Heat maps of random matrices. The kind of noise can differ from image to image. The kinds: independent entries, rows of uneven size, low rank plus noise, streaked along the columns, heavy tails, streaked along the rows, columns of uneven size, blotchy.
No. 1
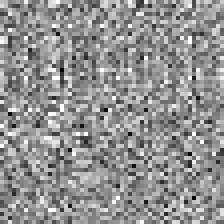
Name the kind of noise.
low rank plus noise
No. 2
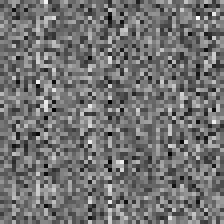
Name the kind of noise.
columns of uneven size
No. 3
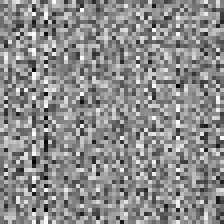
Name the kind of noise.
columns of uneven size
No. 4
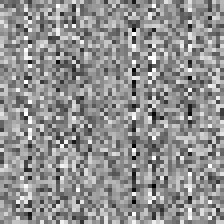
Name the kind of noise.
columns of uneven size
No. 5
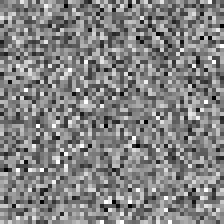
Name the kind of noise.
independent entries
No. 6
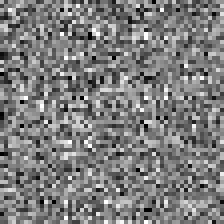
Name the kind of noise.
low rank plus noise
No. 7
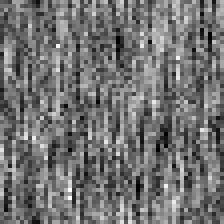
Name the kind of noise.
streaked along the columns
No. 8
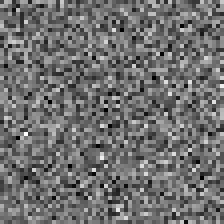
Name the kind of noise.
independent entries
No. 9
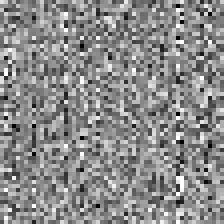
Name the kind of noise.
columns of uneven size
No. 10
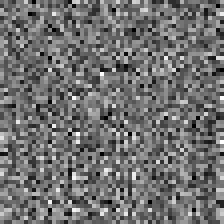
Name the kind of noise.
low rank plus noise
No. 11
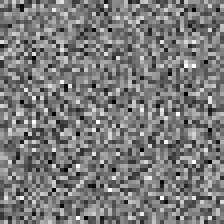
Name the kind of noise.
low rank plus noise
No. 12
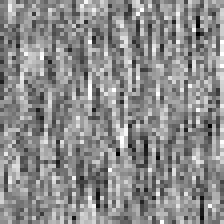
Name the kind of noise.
streaked along the columns
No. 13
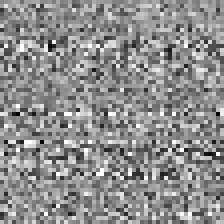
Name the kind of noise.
rows of uneven size
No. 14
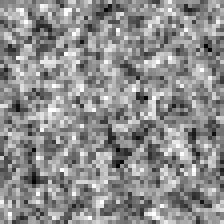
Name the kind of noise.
blotchy
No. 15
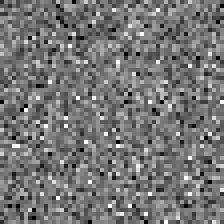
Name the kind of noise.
heavy tails
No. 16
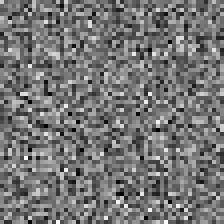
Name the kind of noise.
low rank plus noise
